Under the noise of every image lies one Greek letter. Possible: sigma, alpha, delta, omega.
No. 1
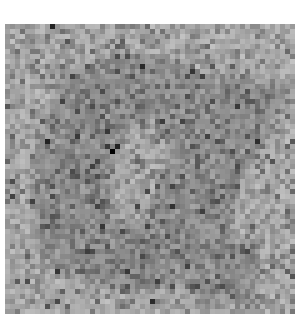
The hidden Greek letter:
alpha
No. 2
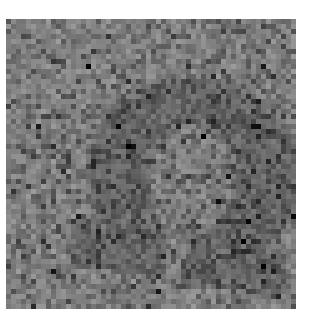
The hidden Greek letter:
omega
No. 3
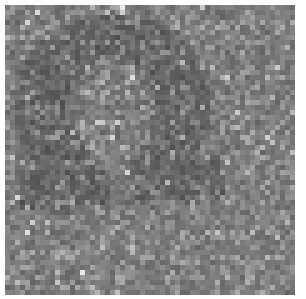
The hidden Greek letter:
omega
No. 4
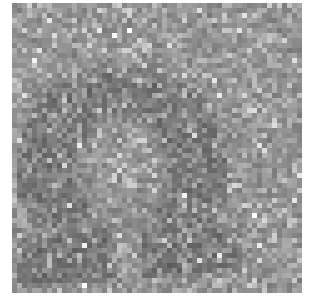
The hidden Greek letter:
omega
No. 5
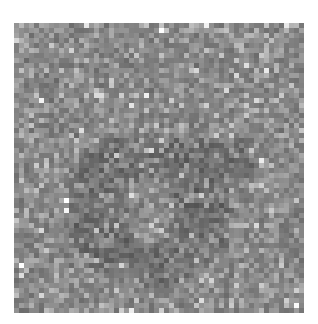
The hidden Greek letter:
sigma
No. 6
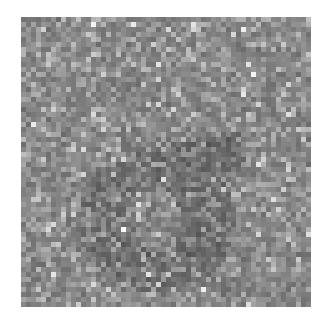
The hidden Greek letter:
sigma
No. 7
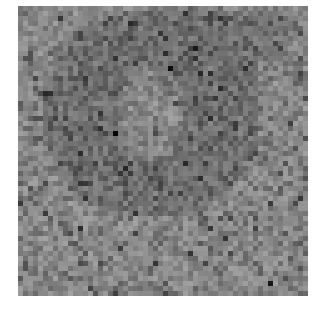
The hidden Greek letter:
sigma
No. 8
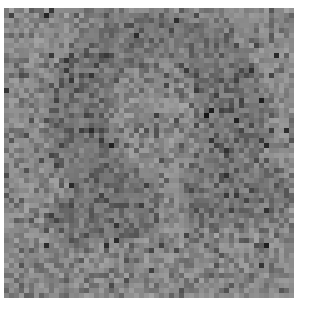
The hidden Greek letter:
omega
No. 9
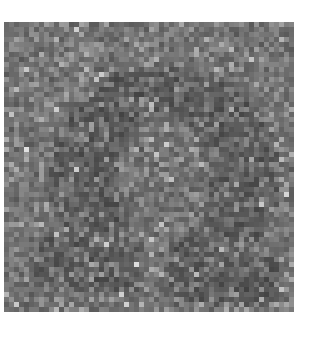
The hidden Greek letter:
omega
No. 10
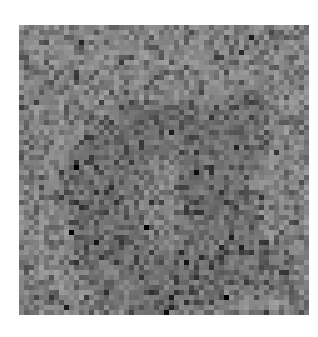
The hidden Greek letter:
alpha
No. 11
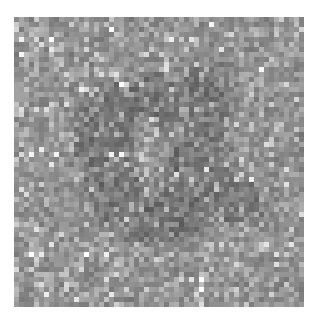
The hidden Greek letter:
alpha
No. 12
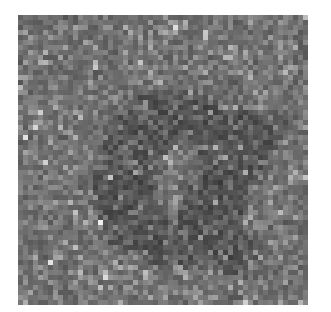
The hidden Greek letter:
alpha
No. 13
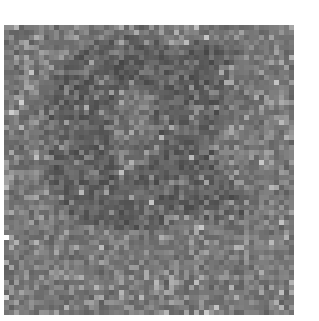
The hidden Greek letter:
alpha
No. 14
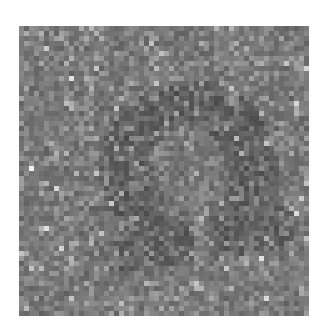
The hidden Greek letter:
omega
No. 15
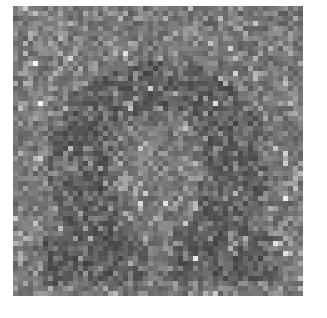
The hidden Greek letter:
omega
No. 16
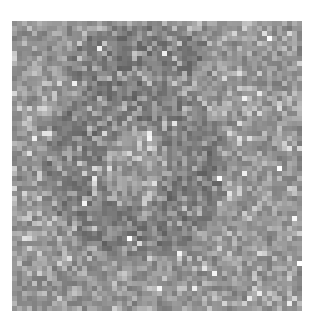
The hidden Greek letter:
delta
